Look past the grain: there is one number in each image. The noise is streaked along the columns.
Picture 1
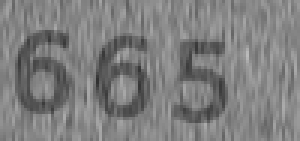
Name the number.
665
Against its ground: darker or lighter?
darker
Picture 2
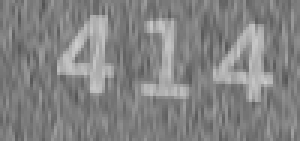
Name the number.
414
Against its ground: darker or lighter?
lighter
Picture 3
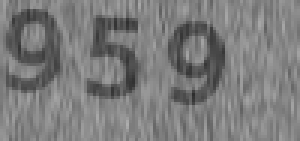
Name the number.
959
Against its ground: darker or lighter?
darker
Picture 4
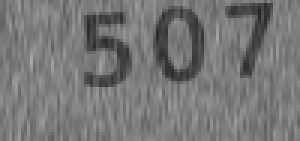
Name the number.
507
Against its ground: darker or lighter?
darker
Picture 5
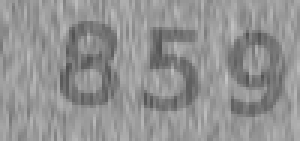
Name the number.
859
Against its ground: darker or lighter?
darker
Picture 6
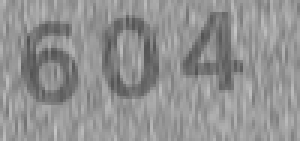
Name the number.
604
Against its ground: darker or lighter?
darker
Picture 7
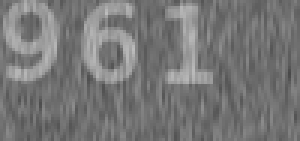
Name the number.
961
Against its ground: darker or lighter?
lighter
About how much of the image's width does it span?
two thirds
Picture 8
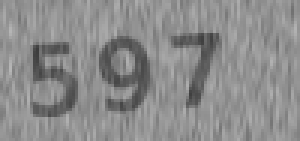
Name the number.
597
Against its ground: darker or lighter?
darker
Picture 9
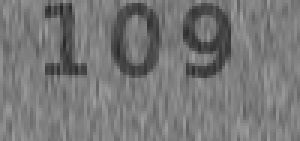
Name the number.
109
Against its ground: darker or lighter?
darker
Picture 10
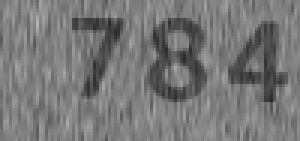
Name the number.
784
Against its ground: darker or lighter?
darker
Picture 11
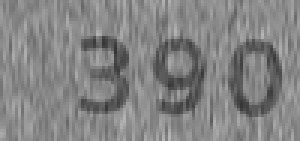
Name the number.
390
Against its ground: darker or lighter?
darker
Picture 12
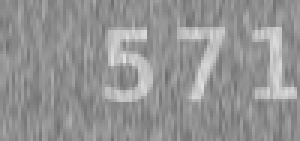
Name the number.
571
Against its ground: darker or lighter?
lighter
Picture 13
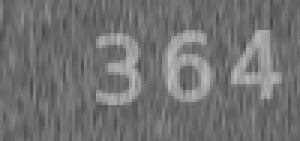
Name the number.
364
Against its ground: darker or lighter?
lighter
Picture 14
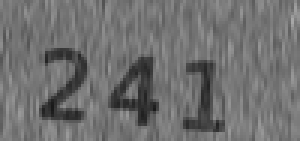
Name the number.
241
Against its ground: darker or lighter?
darker
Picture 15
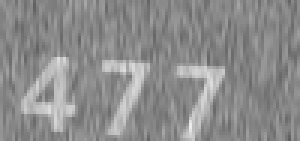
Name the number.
477
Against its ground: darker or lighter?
lighter
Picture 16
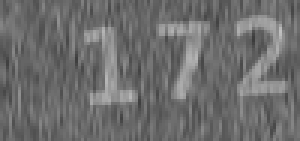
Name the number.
172
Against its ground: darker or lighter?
lighter
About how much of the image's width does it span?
two thirds
